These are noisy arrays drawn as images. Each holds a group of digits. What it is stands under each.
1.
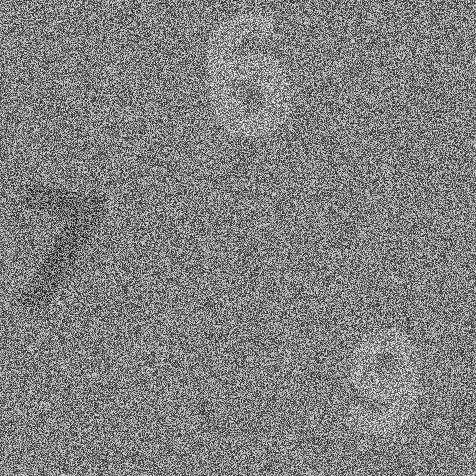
top middle: light 6; middle left: dark 7; bottom right: light 9
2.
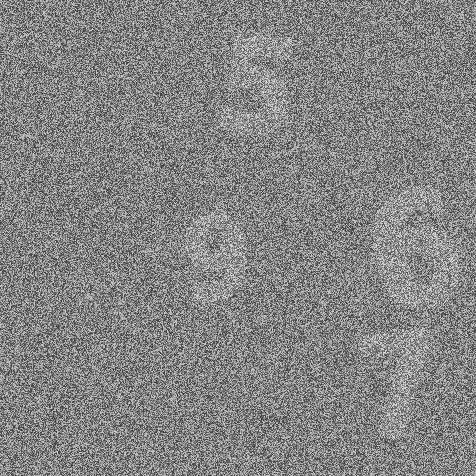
top middle: light 5; centre: light 9; middle right: light 6; bottom right: light 7
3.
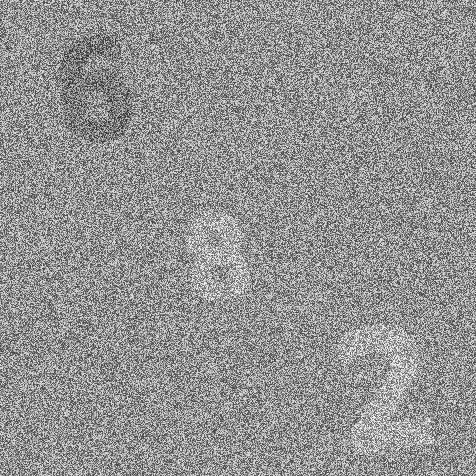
top left: dark 6; centre: light 8; bottom right: light 2
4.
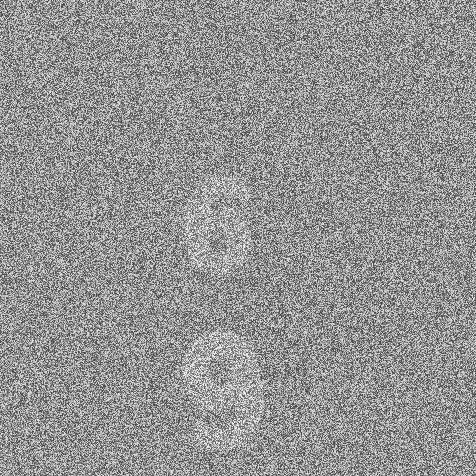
centre: light 6; bottom middle: light 9
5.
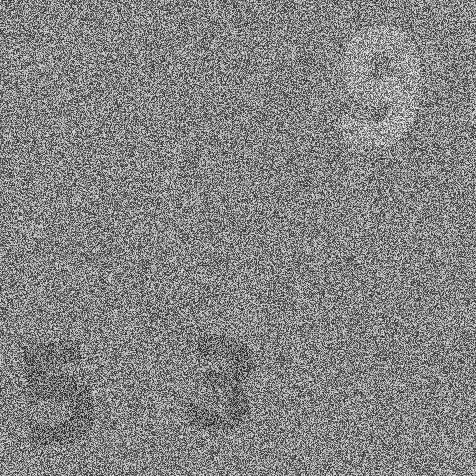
top right: light 9; bottom left: dark 5; bottom middle: dark 3
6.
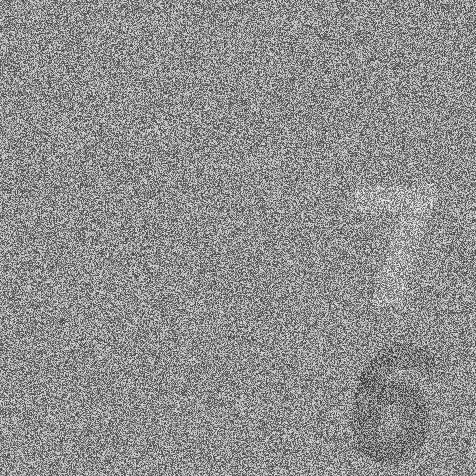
middle right: light 7; bottom right: dark 6
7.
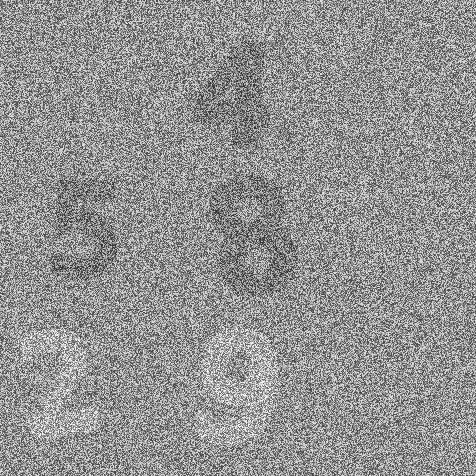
top middle: dark 4; middle left: dark 5; centre: dark 8; bottom left: light 2; bottom middle: light 9
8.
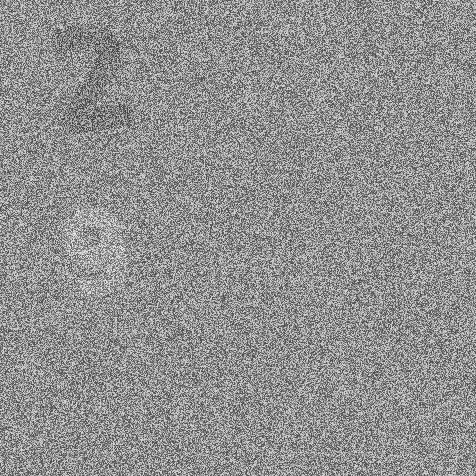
top left: dark 2; middle left: light 9
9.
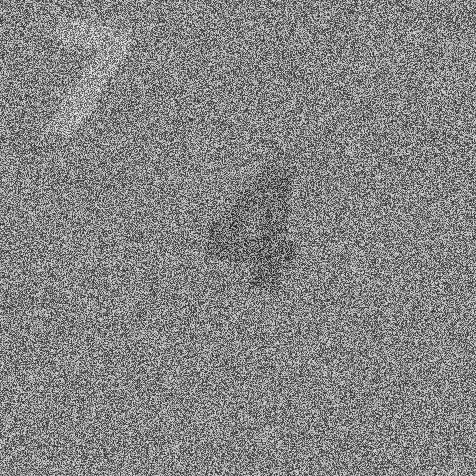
top left: light 7; centre: dark 4
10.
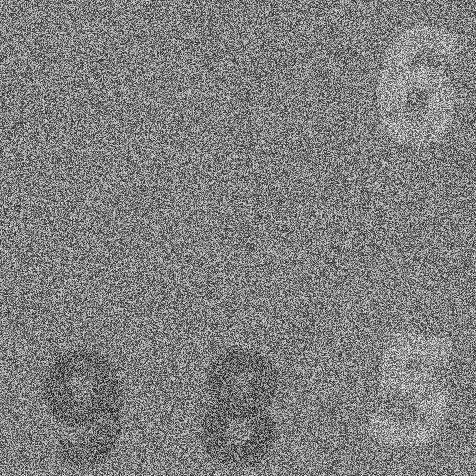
top right: light 6; bottom left: dark 9; bottom middle: dark 8; bottom right: light 5
